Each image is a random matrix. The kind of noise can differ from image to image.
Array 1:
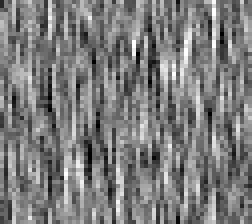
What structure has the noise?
streaked along the columns
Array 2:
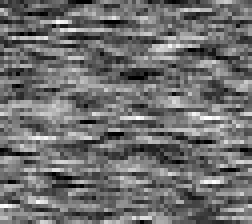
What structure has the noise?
streaked along the rows
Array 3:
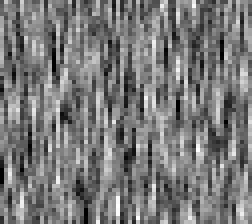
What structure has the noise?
streaked along the columns
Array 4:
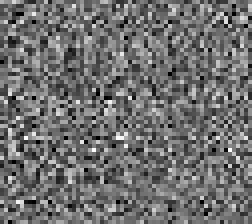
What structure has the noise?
low rank plus noise
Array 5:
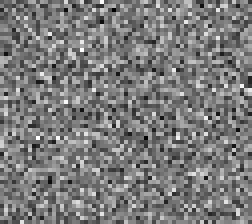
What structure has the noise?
independent entries
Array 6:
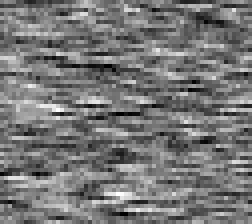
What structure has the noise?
streaked along the rows
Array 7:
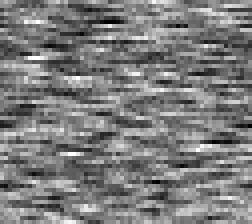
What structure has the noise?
streaked along the rows
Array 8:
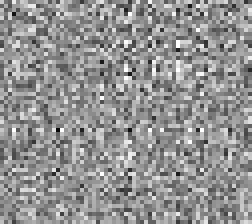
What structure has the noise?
low rank plus noise
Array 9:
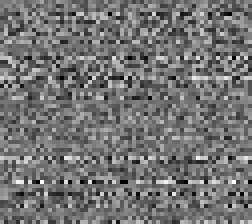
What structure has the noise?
rows of uneven size
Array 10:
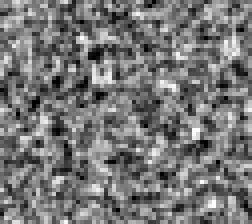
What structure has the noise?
blotchy
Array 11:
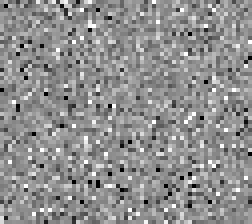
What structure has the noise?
heavy tails
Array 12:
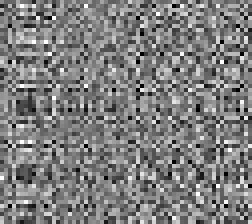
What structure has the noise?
low rank plus noise
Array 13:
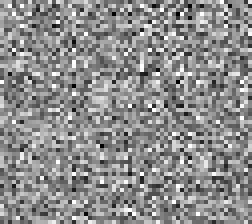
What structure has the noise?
low rank plus noise
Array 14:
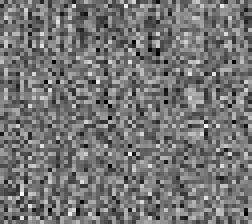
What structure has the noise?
low rank plus noise
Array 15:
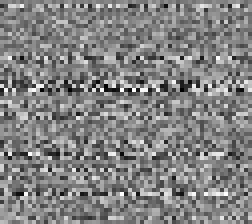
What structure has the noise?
rows of uneven size
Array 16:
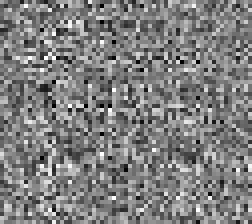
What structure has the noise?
low rank plus noise
